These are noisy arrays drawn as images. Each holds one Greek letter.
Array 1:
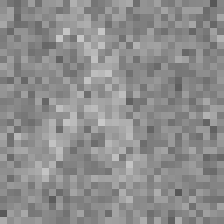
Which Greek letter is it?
lambda
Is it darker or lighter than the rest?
lighter
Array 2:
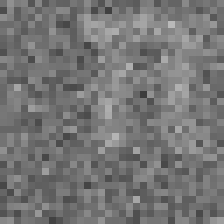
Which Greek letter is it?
pi
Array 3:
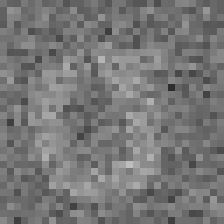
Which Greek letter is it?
sigma
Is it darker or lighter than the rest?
lighter
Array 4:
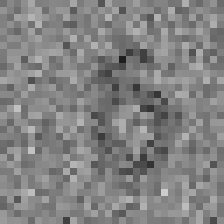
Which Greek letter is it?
delta
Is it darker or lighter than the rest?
darker
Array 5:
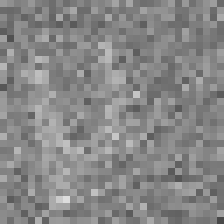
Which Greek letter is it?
mu
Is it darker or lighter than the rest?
lighter
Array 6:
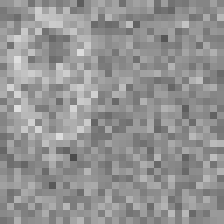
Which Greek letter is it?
theta
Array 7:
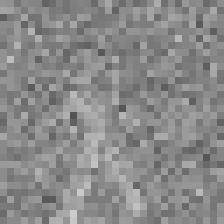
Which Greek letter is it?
lambda
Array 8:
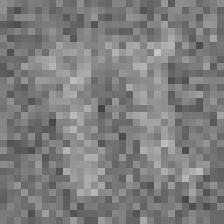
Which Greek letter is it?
pi
